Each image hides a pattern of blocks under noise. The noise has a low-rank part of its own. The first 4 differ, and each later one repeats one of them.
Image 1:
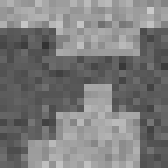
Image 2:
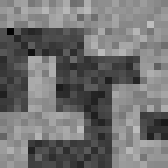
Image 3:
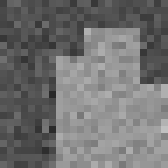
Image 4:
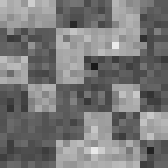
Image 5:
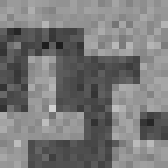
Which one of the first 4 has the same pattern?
2
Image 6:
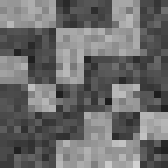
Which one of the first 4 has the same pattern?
4
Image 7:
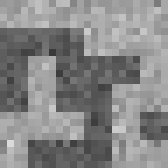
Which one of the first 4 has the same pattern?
2
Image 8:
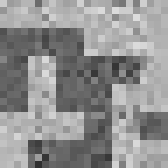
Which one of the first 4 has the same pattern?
2
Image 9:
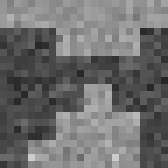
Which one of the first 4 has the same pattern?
1
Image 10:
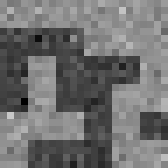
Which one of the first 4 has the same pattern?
2
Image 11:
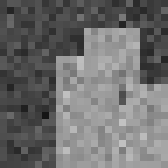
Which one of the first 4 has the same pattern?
3
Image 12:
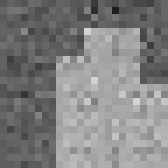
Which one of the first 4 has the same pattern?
3
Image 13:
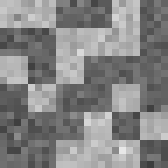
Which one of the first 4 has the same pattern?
4
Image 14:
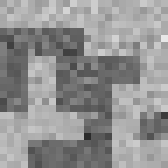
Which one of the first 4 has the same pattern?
2
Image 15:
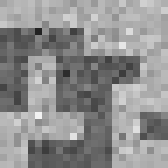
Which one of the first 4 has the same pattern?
2
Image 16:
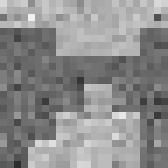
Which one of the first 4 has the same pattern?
1
